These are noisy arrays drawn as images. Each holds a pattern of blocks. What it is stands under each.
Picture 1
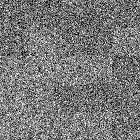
no symmetry
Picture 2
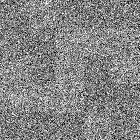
the same after a half turn
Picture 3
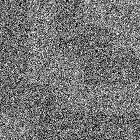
mirrored about the diagonal from the bottom left
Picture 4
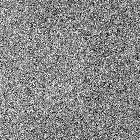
top and bottom mirror each other
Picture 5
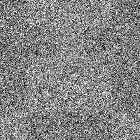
left and right mirror each other
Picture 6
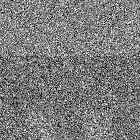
left and right mirror each other
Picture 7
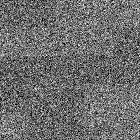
no symmetry
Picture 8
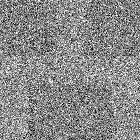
left and right mirror each other
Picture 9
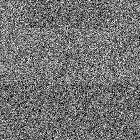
left and right mirror each other
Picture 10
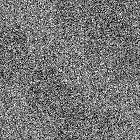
mirrored about the diagonal from the bottom left
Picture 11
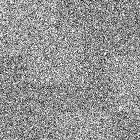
mirrored about the diagonal from the top left
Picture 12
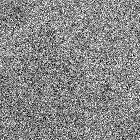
mirrored about the diagonal from the bottom left
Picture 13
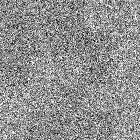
no symmetry
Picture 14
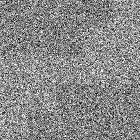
the same after a half turn
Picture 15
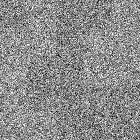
no symmetry
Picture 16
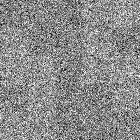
the same after a half turn
